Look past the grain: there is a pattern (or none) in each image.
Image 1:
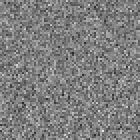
only noise
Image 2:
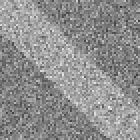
a diagonal band
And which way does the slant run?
top left to bottom right
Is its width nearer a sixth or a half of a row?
a half
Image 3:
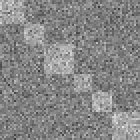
blocks along the diagonal
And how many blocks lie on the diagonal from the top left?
6
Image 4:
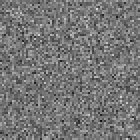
only noise
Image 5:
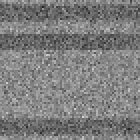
bands of rows
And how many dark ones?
3
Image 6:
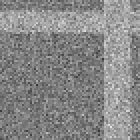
bands of rows crossing bands of columns
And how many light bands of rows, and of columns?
1 and 1
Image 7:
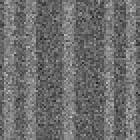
bands of columns
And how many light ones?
5
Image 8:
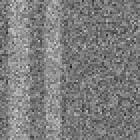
bands of columns
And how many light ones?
2
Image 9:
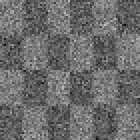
a checkerboard
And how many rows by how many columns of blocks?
4 by 6
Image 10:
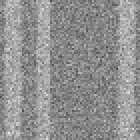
bands of columns
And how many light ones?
3
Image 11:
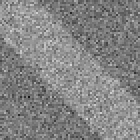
a diagonal band
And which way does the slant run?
top left to bottom right
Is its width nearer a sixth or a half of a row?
a half
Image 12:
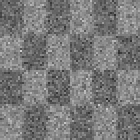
a checkerboard
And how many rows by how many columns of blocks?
4 by 6
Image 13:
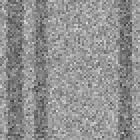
bands of columns
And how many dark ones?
3
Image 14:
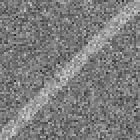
a diagonal band
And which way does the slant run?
bottom left to top right
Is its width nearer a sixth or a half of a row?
a sixth
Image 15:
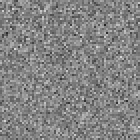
only noise
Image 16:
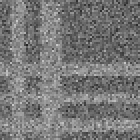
bands of rows crossing bands of columns
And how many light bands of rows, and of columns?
3 and 2
